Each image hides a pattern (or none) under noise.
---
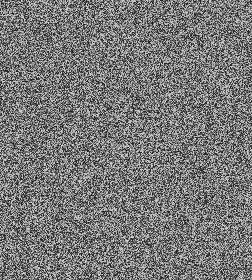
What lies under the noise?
only noise
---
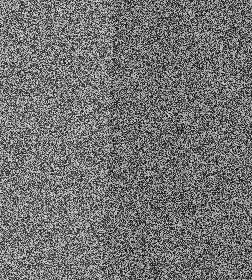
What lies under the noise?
a sharp edge
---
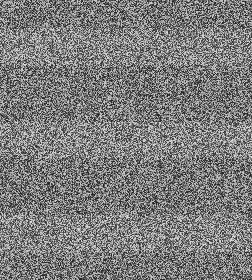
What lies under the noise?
horizontal stripes
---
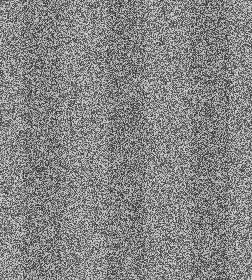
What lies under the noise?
vertical stripes
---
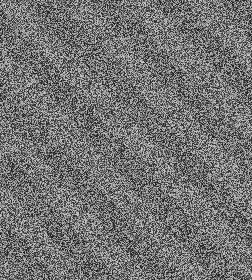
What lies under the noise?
diagonal stripes
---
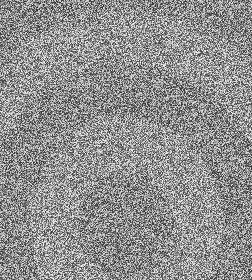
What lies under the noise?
rings round one point
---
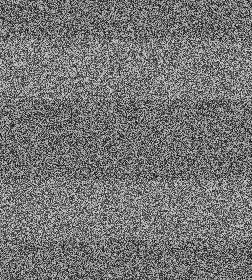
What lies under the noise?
horizontal stripes
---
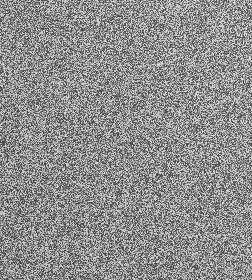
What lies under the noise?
a smooth slope
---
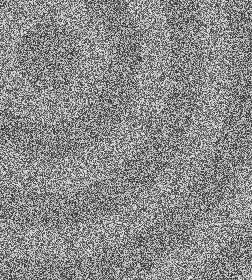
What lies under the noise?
rings round one point
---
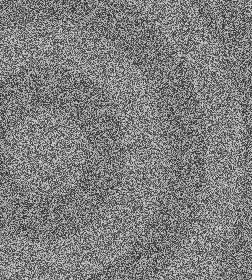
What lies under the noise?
rings round one point
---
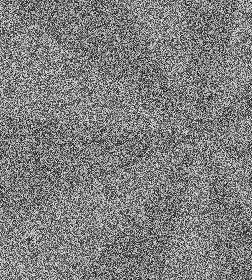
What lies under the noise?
spokes from one point
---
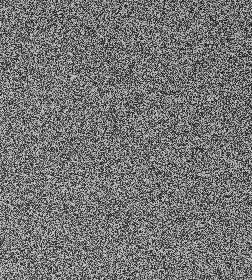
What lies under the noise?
a smooth slope
